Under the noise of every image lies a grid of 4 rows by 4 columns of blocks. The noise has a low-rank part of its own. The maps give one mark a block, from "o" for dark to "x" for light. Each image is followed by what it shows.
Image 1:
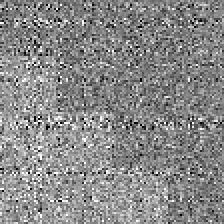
o o o o
x o o o
x x o o
x x x o
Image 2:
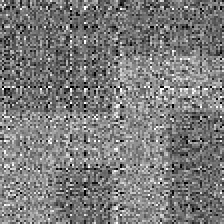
o o o o
o o x x
x x x o
x o x o
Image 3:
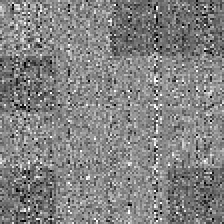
x x o o
o x x x
x x x x
o x x o
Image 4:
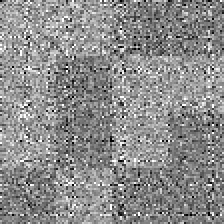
x x o o
x o x x
x o x o
o x o o
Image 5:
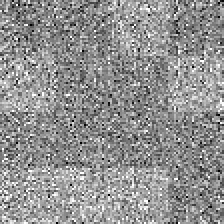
o o x o
x o o x
o o o o
x x x o
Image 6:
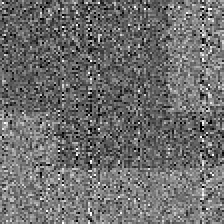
o o o x
o o o x
x o o o
x x x x
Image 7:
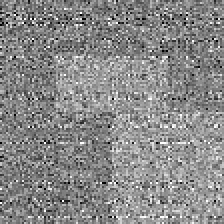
o o o o
o x x o
o o x x
o o x x
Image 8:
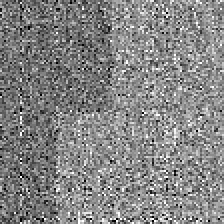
o o x x
o o x x
o x x x
o x x x
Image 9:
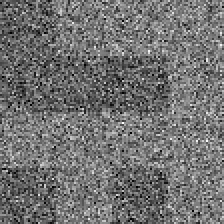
o x x x
o o o x
x x x x
o x o x
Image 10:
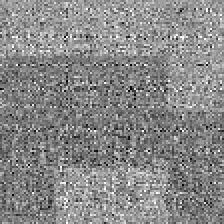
x x x x
o o o x
o o o o
o x x o
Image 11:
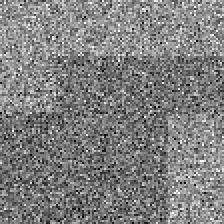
x x x x
x o o o
o o o x
o o o x
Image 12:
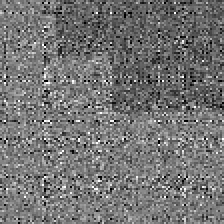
x o o o
x x o o
x x x x
x x x x
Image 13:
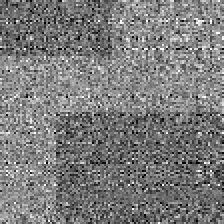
o o x x
x x x x
x o o o
x o o o
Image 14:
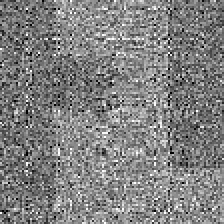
o x x o
o o x o
o x x o
o x x x
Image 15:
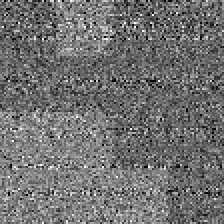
o x o o
o o o o
x x o o
x x x o
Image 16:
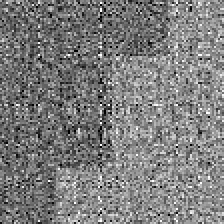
o o o x
o o x x
o o x x
o x x x
